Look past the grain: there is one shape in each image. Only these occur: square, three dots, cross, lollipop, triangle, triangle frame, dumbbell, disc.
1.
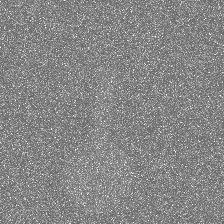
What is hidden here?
light lollipop
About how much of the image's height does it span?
two thirds
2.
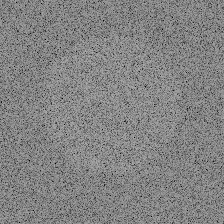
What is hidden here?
light disc
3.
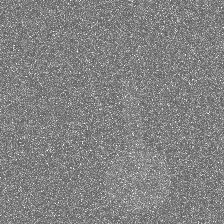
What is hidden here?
light lollipop
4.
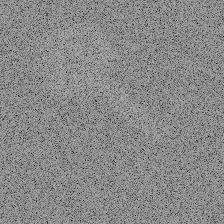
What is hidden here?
light lollipop
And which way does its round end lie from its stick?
up and left
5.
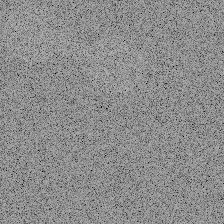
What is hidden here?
light dumbbell
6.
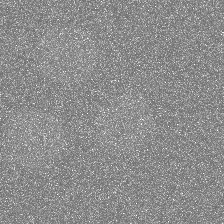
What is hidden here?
light three dots
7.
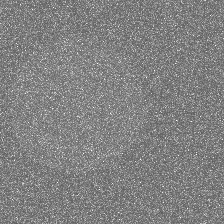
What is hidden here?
light disc
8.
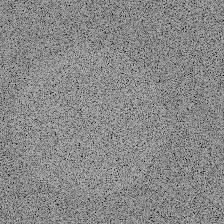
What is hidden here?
light disc
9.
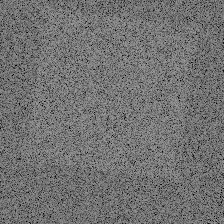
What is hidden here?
light square
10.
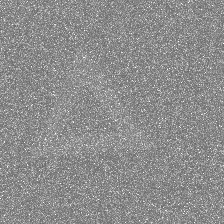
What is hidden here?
light triangle frame
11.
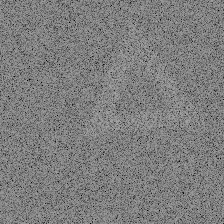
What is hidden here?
light triangle frame
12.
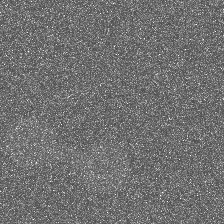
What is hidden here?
light dumbbell
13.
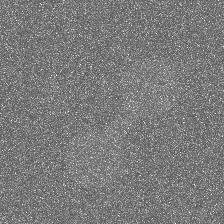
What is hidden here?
light dumbbell
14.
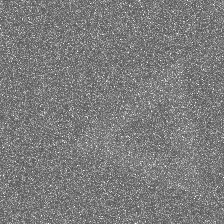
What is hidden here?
light triangle frame
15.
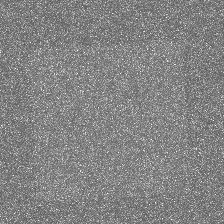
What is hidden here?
light square
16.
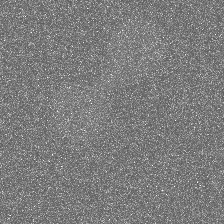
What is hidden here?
light dumbbell
